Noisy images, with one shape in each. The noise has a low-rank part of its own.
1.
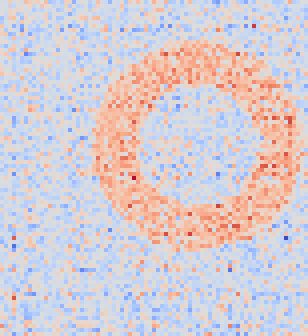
ring
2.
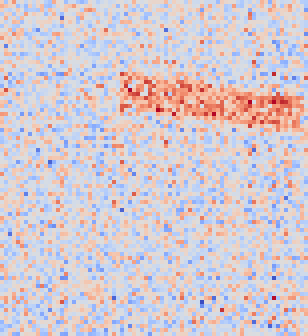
bar
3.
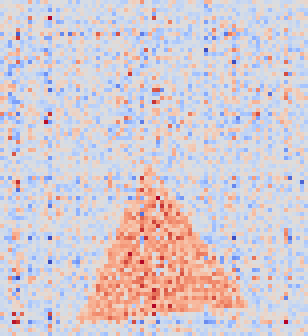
triangle
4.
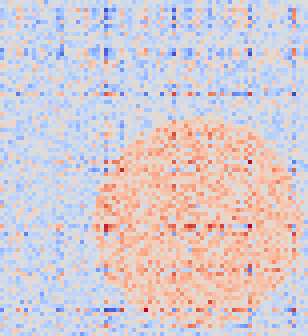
disc
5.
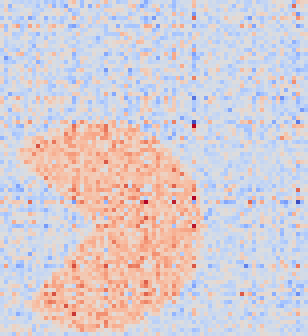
disc with a wedge cut out
